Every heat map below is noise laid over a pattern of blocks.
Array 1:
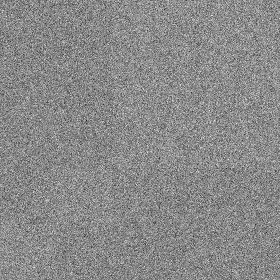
mirrored about the diagonal from the bottom left
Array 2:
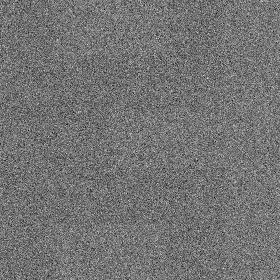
top and bottom mirror each other
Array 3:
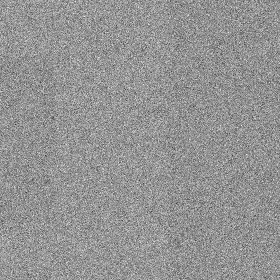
top and bottom mirror each other
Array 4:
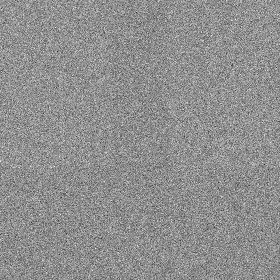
left and right mirror each other
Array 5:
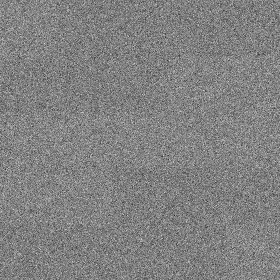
the same after a half turn
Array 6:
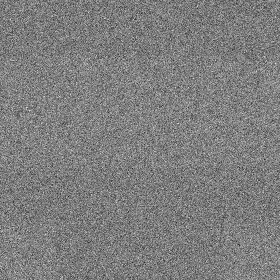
left and right mirror each other
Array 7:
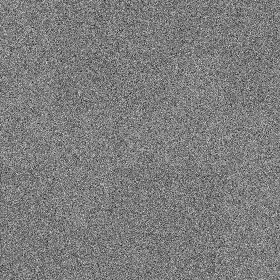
the same after a half turn
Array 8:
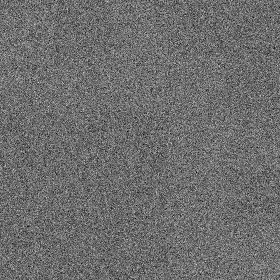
mirrored about the diagonal from the bottom left
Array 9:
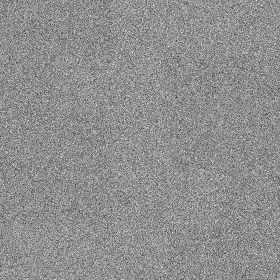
the same after a half turn
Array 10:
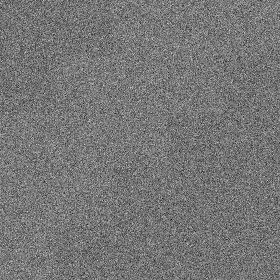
mirrored about the diagonal from the top left
